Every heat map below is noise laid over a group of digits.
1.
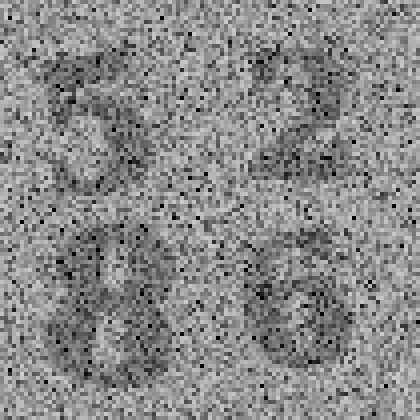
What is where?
top left: 5; top right: 2; bottom left: 8; bottom right: 6
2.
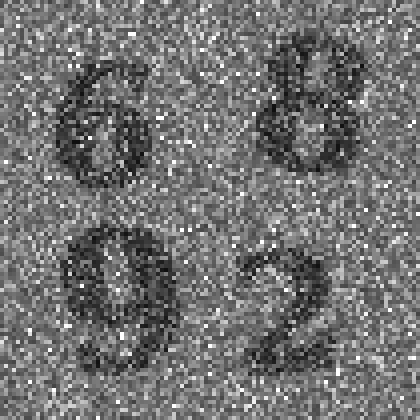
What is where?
top left: 6; top right: 8; bottom left: 9; bottom right: 2
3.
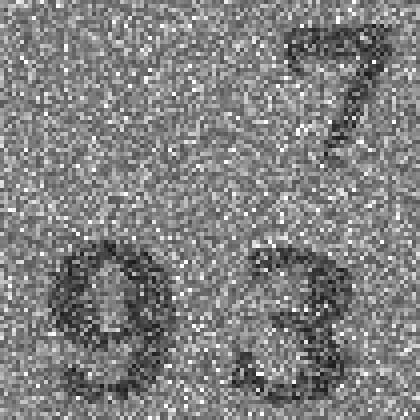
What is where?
top right: 7; bottom left: 9; bottom right: 3
